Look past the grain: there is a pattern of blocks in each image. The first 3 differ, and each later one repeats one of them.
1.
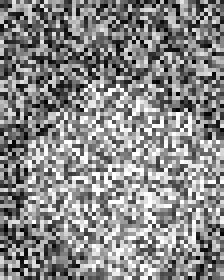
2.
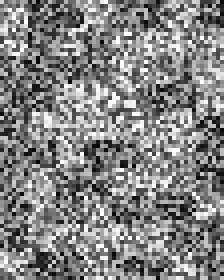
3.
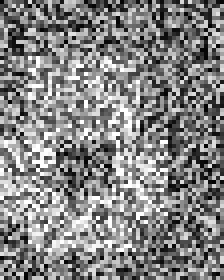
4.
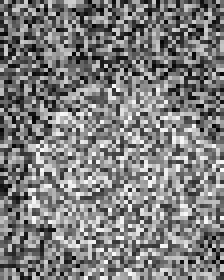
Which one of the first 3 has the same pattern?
1
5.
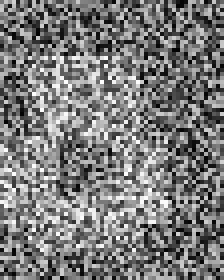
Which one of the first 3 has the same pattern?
3
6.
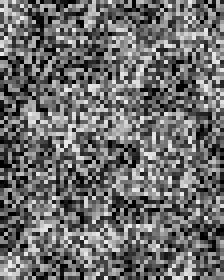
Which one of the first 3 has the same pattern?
2
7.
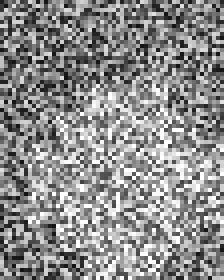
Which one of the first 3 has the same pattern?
1
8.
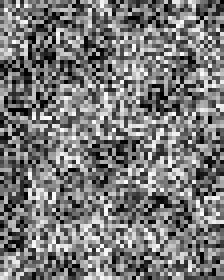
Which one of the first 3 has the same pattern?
2
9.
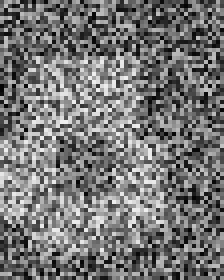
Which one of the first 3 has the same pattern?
3
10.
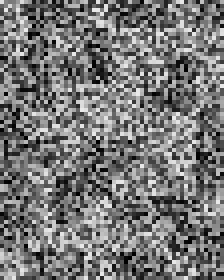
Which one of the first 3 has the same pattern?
2
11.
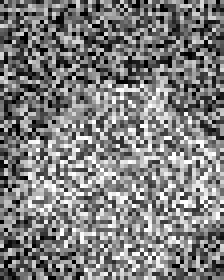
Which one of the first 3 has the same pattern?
1
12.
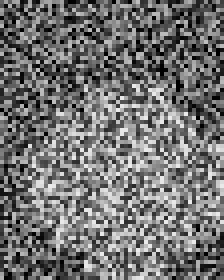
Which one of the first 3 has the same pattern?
1
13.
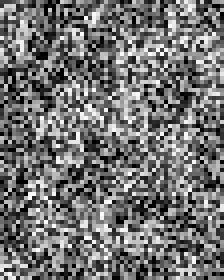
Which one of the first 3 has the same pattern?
2
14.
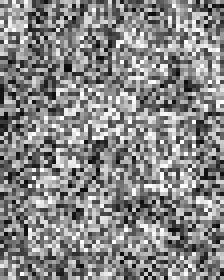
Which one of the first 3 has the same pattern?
2
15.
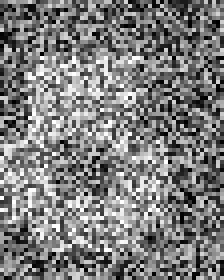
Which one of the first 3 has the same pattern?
3
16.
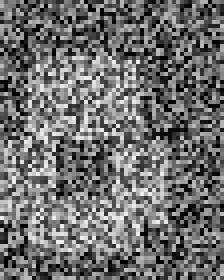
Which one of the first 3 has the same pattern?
3
